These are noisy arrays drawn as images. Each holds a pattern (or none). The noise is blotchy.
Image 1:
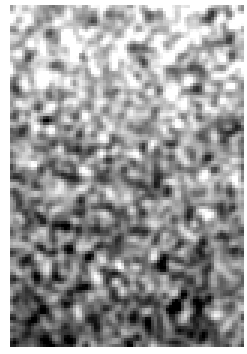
a smooth slope
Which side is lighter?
top
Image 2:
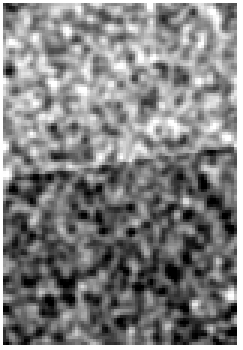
a sharp edge
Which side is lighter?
top
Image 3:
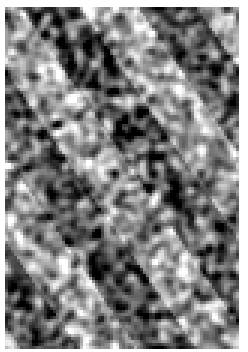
diagonal stripes
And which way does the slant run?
top left to bottom right
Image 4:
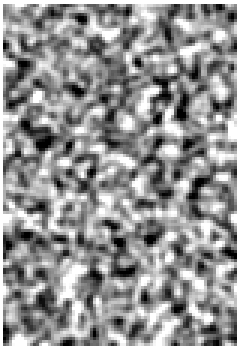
only noise
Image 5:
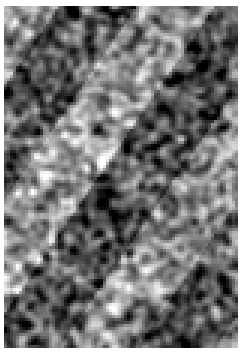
diagonal stripes
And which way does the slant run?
bottom left to top right
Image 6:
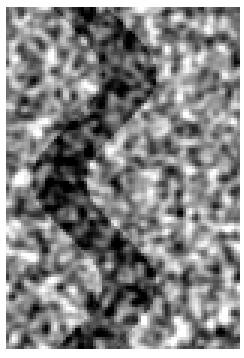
a wavy band
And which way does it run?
top to bottom
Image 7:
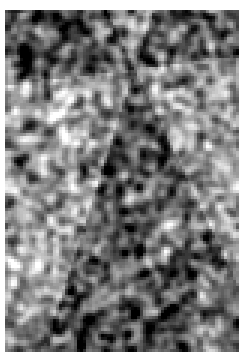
spokes from one point
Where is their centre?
top middle
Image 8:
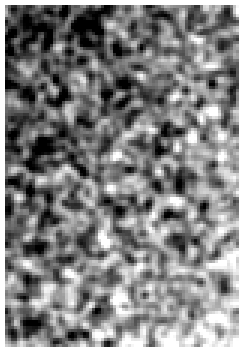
a smooth slope
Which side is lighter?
bottom right
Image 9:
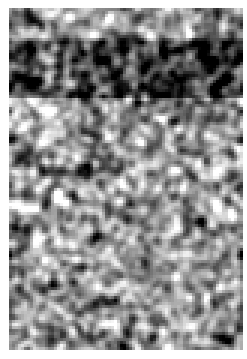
one horizontal stripe
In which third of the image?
top
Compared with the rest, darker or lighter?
darker
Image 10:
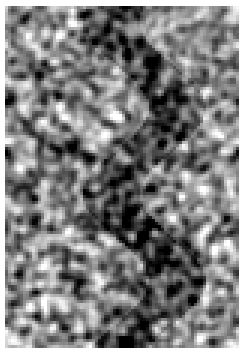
a wavy band
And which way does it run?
top to bottom
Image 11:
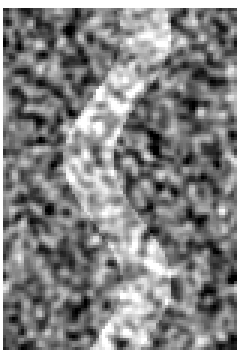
a wavy band
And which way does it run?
top to bottom
